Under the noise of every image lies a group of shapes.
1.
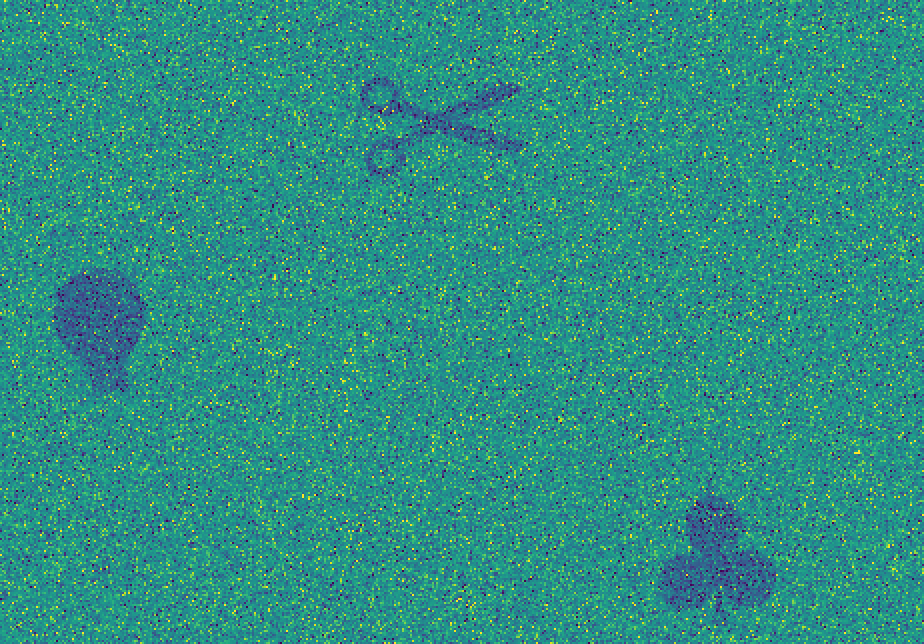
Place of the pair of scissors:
top middle
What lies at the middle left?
light bulb
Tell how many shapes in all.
3
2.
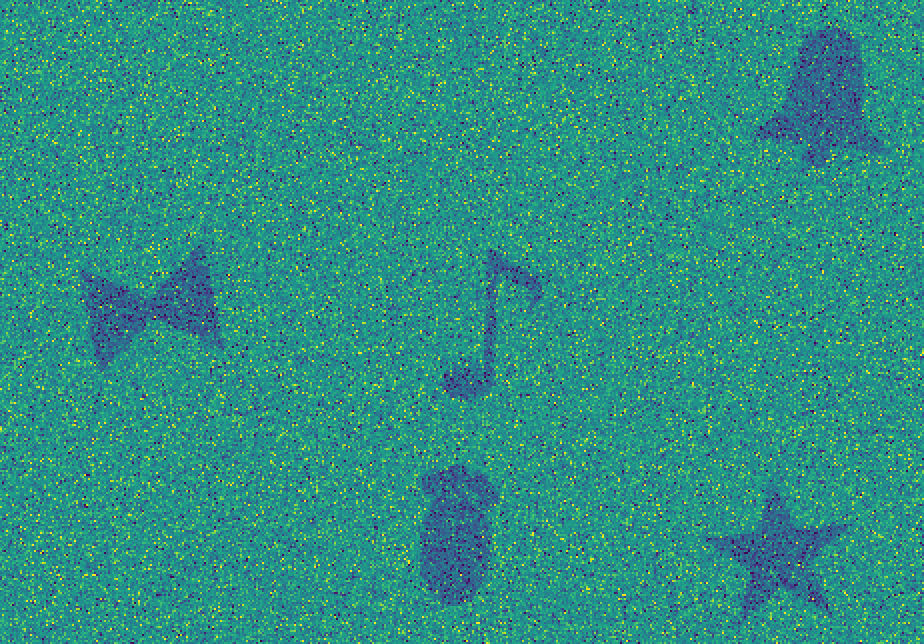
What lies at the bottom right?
star
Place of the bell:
top right
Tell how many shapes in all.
5
